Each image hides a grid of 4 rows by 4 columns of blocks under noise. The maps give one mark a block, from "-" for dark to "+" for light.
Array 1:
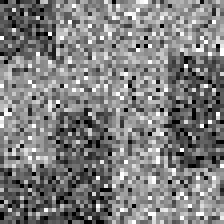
- + + +
+ + + -
+ - + -
- - + +
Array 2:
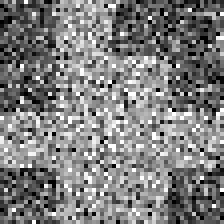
- + - -
- + + -
+ + + +
- + + -
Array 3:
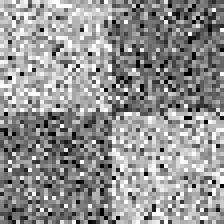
+ + - -
+ + - -
- - + +
- - + +
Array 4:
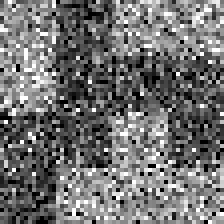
+ - + +
+ - - -
- - + -
- + + +
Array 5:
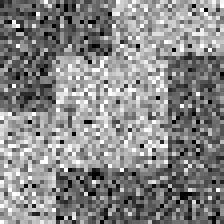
- - + +
- + + -
+ + + -
+ - - -
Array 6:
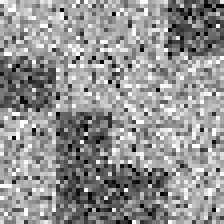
+ + + -
- + + +
+ - + +
+ - - +
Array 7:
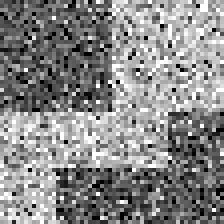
- - + +
- - + +
+ + + -
+ - - -
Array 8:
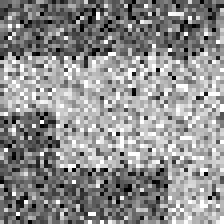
- - - -
+ + + +
- + + +
- - - +
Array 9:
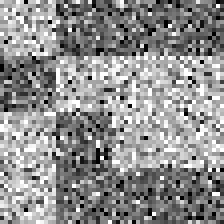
+ - - -
- + + +
+ - + +
+ - - -
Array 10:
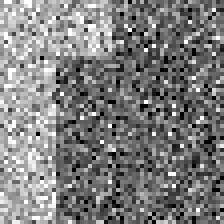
+ + - -
+ - - -
+ - - -
+ - - -
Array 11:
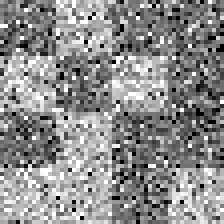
- + - -
+ - + -
- + - -
+ + - +
